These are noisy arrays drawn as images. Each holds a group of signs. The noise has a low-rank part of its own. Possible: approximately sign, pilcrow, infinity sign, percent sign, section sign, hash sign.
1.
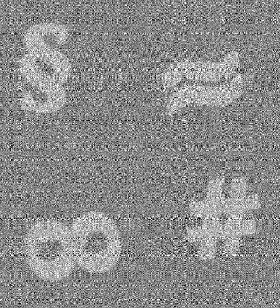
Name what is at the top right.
approximately sign
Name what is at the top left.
section sign
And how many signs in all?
4
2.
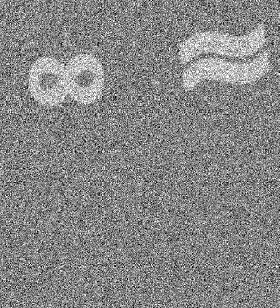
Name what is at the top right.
approximately sign
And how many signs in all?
2
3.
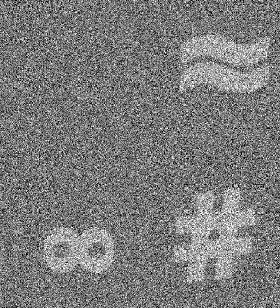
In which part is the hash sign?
bottom right
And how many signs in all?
3
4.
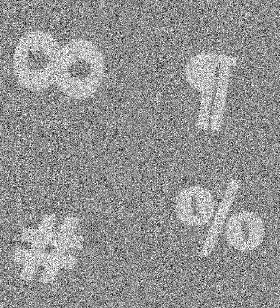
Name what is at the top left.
infinity sign
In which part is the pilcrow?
top right
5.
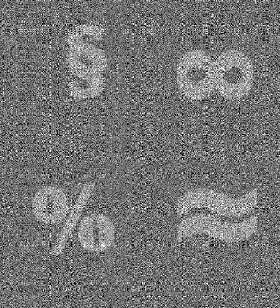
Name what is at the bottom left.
percent sign
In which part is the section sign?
top left
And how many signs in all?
4
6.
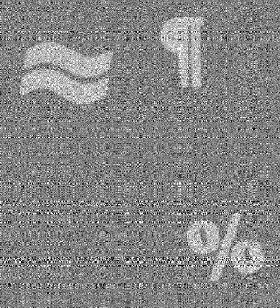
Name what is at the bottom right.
percent sign
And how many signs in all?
3
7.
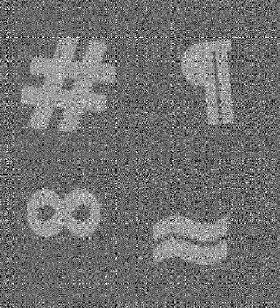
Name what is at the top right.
pilcrow
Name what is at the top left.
hash sign
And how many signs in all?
4
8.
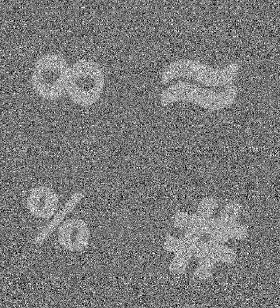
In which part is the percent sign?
bottom left
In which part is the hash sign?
bottom right
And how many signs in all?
4
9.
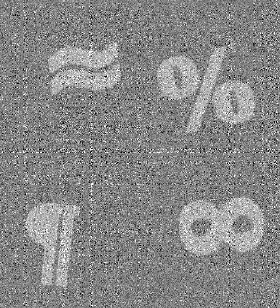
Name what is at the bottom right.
infinity sign
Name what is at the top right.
percent sign
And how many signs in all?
4
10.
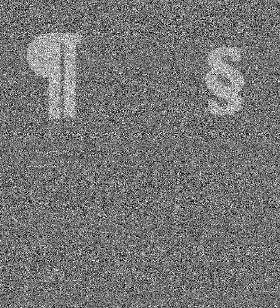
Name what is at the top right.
section sign
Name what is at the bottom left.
nothing
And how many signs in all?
2
